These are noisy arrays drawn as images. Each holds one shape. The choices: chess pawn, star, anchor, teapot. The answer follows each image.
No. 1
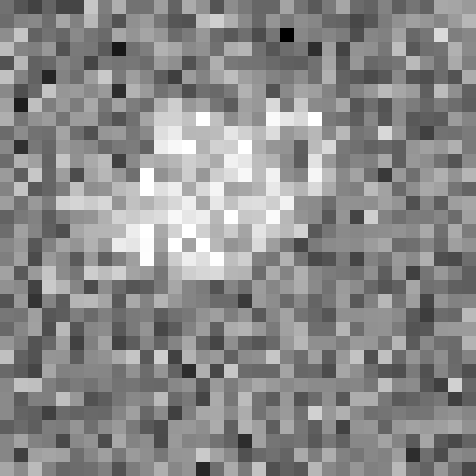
teapot
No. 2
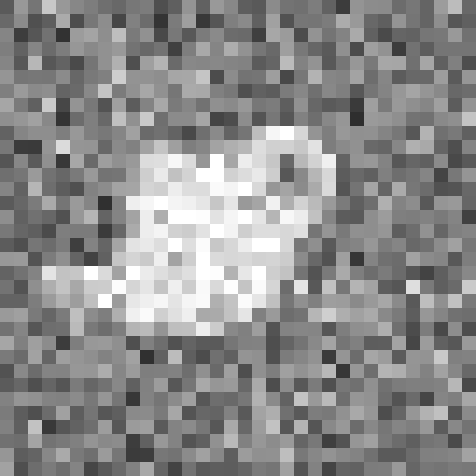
teapot
